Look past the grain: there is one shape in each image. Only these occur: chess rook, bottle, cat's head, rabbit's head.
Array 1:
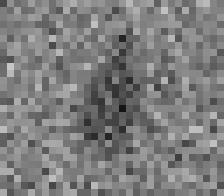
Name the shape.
bottle
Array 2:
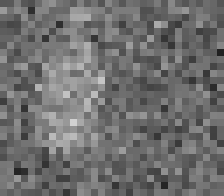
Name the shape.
bottle
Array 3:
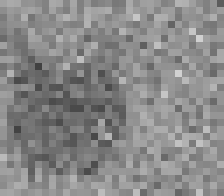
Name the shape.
cat's head
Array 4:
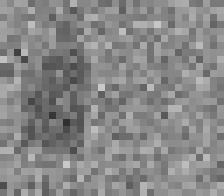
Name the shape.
bottle
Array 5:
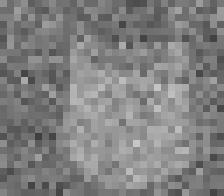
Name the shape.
cat's head
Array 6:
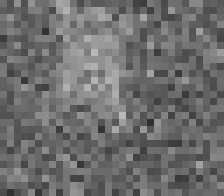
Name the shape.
chess rook
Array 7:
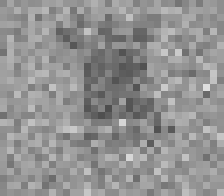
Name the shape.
chess rook
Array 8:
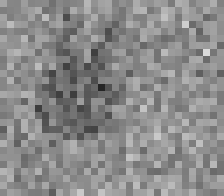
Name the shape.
rabbit's head
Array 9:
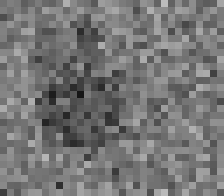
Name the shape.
rabbit's head
